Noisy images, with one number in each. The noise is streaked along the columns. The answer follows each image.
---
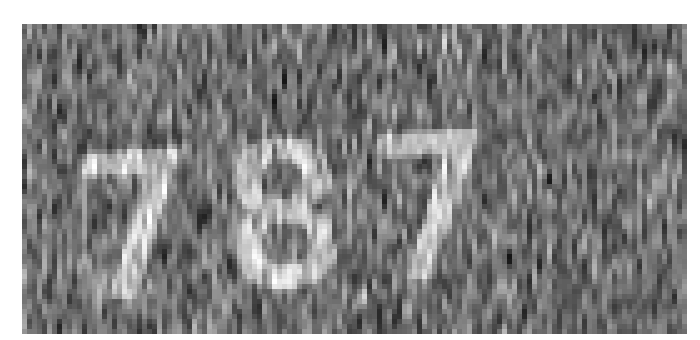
787
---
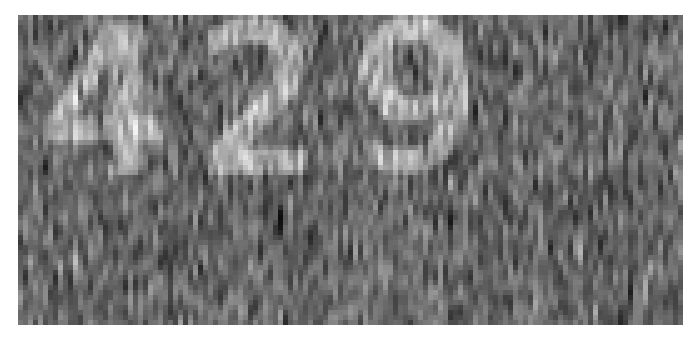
429
